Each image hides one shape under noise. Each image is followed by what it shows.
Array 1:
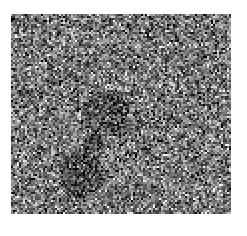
dark dumbbell
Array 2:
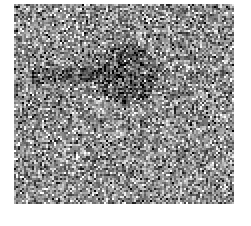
dark lollipop
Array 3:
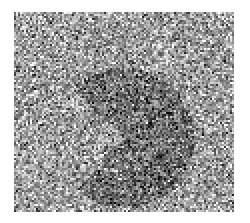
dark disc with a wedge cut out
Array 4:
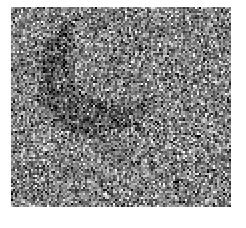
dark crescent
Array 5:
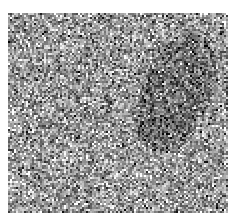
dark ellipse
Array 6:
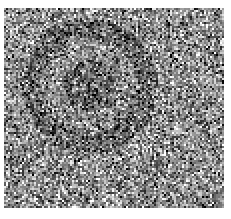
dark bullseye
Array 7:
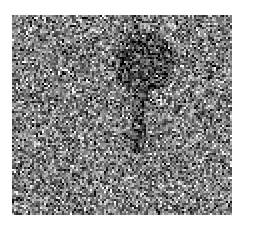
dark lollipop
